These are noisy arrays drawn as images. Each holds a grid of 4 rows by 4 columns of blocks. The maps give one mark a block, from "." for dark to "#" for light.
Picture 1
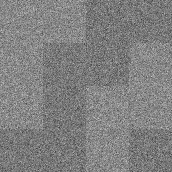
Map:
# # . .
# . . #
# . # #
. . # .
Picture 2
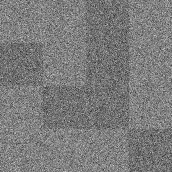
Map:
# # . #
. # . #
# . . #
# # # .
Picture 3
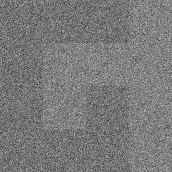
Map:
. . . #
. # # #
. # . #
. . . #
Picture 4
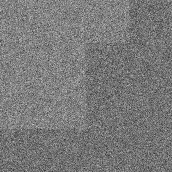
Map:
# # # .
# # . .
# # . .
. . . .
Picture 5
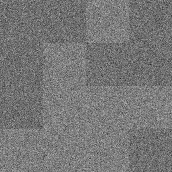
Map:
. . # .
. # . .
. # # #
# # # .
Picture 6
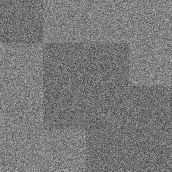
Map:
. # # #
# . . #
# . . .
# # . .
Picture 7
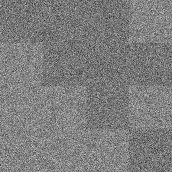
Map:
. . . #
# . . .
# # . #
# # # .
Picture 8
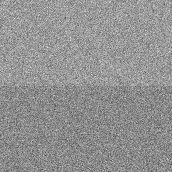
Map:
# # # #
# # # #
. . . .
. . . .
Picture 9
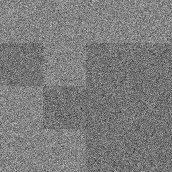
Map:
# # # #
. # . .
# . . .
# # . .
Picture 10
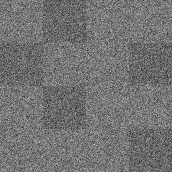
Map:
# . # #
. # # .
# . # #
# # # .
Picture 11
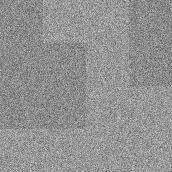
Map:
. # # .
. . # .
. . # #
# # # #
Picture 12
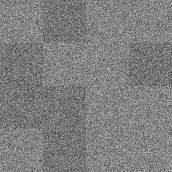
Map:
# . # #
. # # .
. . # #
# . # #
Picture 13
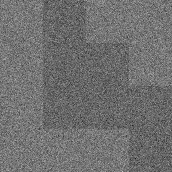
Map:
# . # #
# . . #
# . . .
# # # .
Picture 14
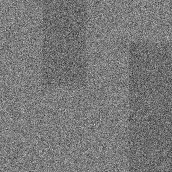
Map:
# . # #
# . # .
# # # .
# # # .
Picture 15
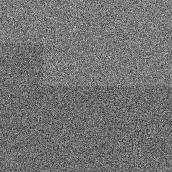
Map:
# # # #
. # # #
. . . .
. . . .
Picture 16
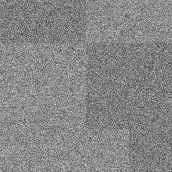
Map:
. . # #
# # . .
# # . .
# # # .
